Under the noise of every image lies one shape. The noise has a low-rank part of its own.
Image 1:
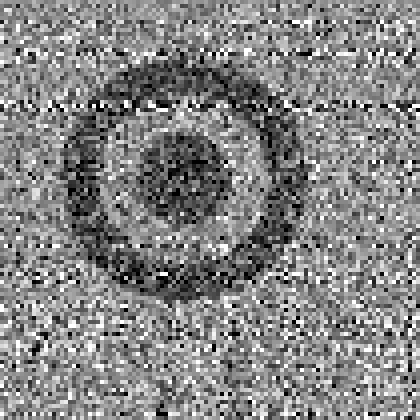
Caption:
dark bullseye
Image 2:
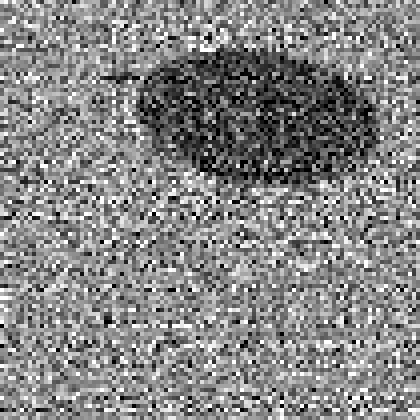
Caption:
dark ellipse
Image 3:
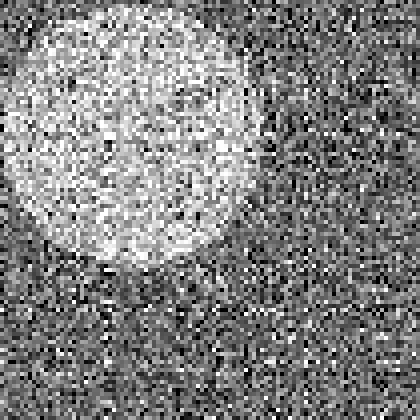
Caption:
light disc
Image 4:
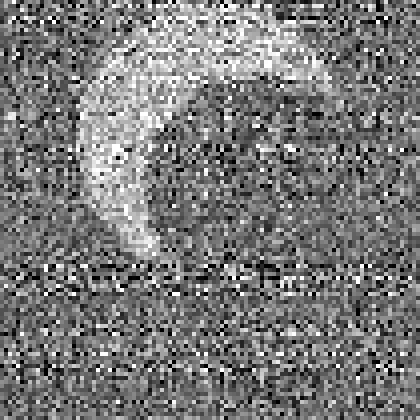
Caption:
light crescent
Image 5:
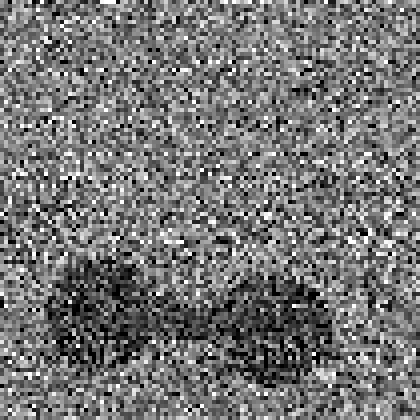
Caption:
dark dumbbell
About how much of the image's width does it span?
two thirds
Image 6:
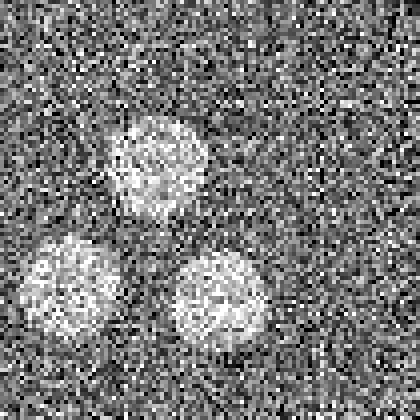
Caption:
light three dots
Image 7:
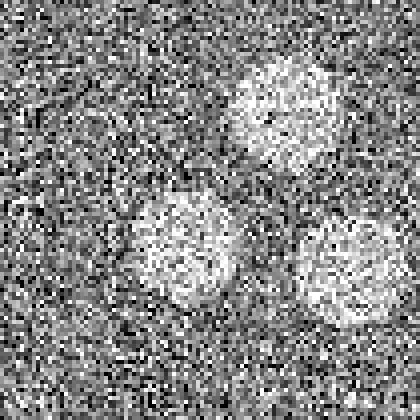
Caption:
light three dots
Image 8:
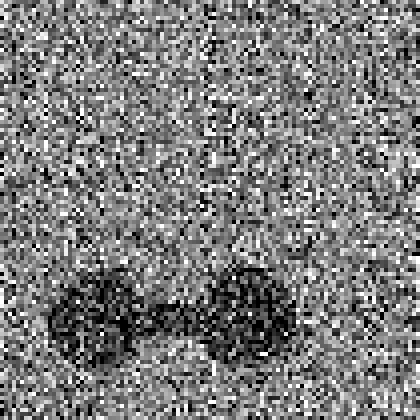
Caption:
dark dumbbell
